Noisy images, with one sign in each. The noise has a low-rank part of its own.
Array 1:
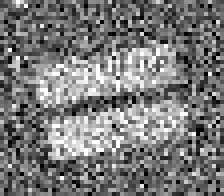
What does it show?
light equals sign
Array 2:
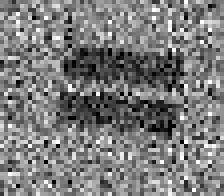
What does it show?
dark equals sign
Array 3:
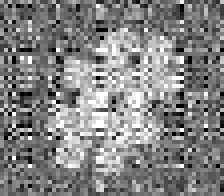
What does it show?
light hash sign
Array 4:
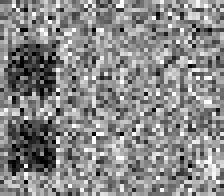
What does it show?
dark colon
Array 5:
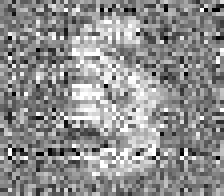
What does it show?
light section sign
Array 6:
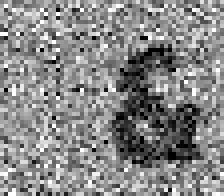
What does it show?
dark ampersand
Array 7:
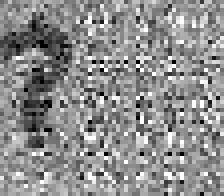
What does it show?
dark question mark
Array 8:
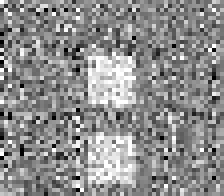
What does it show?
light colon
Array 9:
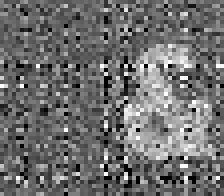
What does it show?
light ampersand
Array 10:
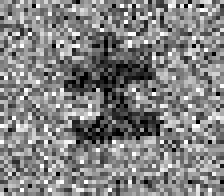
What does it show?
dark plus-minus sign
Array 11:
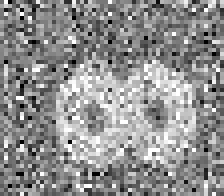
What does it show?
light infinity sign
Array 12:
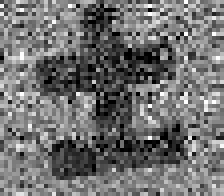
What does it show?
dark plus-minus sign
